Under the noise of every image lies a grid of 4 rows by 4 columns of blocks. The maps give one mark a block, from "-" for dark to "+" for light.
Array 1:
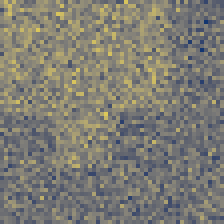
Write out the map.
+ + + -
+ + + -
- + - -
- - - -
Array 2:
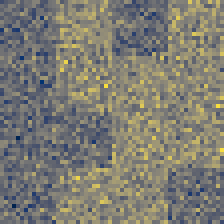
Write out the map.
- + - +
- + + +
- - + +
- + + -
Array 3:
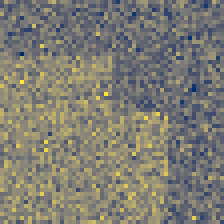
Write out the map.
- - - -
+ + - -
+ + + -
+ + + -
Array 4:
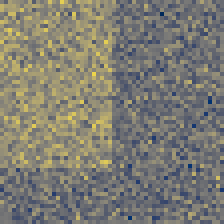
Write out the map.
+ + - -
+ + - -
+ + - -
- - - -
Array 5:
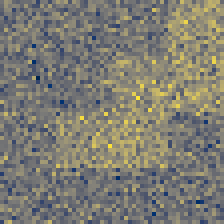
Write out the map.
- - - +
- - + +
- + + -
- - - -
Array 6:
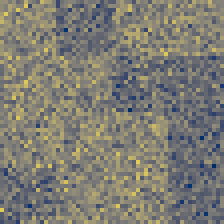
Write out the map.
+ - + +
+ + - -
+ + + -
- + + -
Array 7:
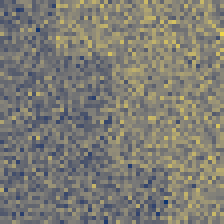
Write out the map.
- + + +
- - + +
- - + +
- - - +
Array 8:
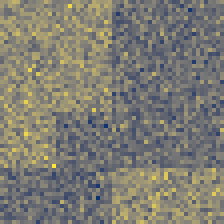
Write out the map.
+ + - -
+ + - -
+ - - -
- - + +
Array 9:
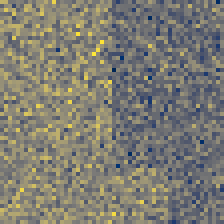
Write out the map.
+ + - -
+ + - -
+ + - -
+ + + -
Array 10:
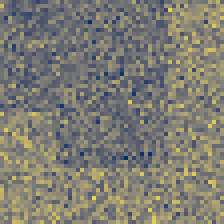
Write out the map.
- - - +
- - - +
+ - - +
+ + + +
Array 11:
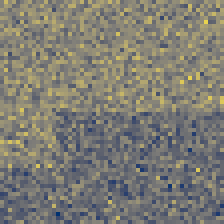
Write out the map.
+ + + +
+ + + +
+ - - -
- - - -
